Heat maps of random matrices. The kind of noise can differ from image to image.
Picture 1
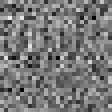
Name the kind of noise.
low rank plus noise
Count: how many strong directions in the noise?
two
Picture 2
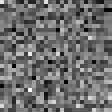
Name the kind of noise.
low rank plus noise
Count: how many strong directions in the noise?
five to eight
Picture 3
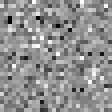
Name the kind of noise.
heavy tails
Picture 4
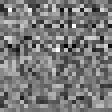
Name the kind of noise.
rows of uneven size
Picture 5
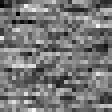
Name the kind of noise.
streaked along the rows
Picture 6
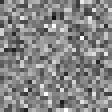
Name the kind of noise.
independent entries
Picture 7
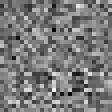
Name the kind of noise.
low rank plus noise
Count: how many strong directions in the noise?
one
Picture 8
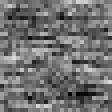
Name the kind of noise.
streaked along the rows
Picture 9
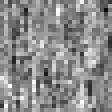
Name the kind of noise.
streaked along the columns
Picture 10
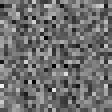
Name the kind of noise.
low rank plus noise
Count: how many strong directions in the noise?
two
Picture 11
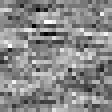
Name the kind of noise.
streaked along the rows
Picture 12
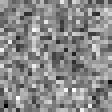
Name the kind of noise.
low rank plus noise
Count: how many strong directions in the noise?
two
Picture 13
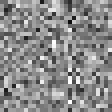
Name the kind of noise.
low rank plus noise
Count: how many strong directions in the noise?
one
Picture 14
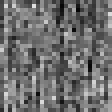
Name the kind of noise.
streaked along the columns
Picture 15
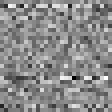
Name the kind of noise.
rows of uneven size
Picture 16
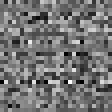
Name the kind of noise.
rows of uneven size
